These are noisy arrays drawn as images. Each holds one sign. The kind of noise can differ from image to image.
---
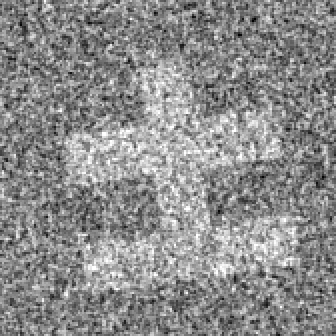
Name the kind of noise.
blotchy
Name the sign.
plus-minus sign
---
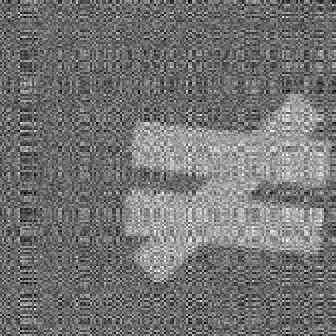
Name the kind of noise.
low rank plus noise
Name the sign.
not-equal sign
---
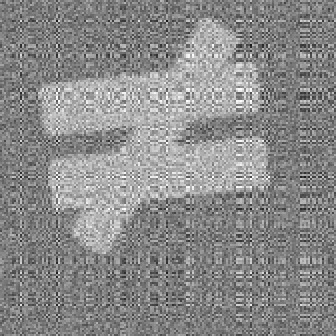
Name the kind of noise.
low rank plus noise
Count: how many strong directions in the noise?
one
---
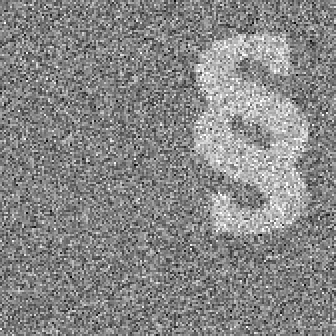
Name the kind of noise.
independent entries
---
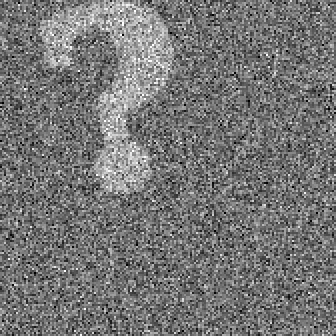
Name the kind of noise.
independent entries
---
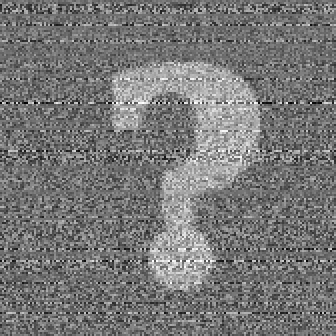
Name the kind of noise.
rows of uneven size
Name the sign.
question mark
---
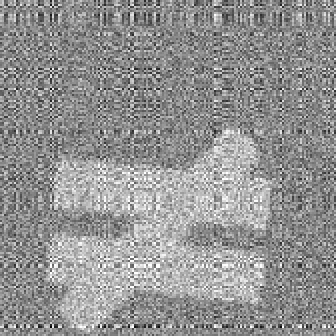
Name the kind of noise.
low rank plus noise
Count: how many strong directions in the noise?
one
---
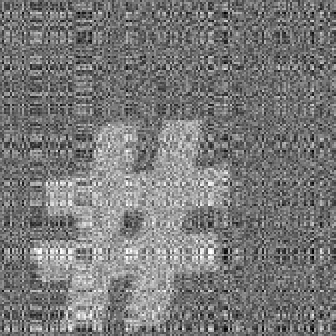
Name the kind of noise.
low rank plus noise
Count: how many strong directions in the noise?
one
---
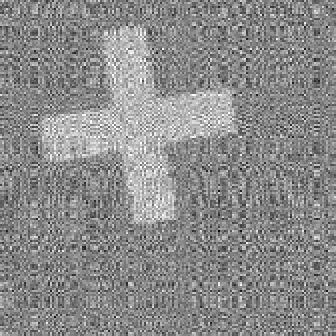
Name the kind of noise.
low rank plus noise
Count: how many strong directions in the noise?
two
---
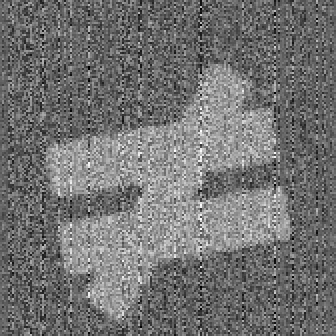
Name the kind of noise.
columns of uneven size
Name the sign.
not-equal sign
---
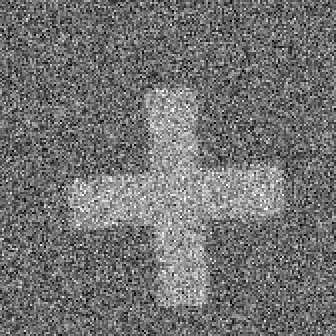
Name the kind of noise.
independent entries
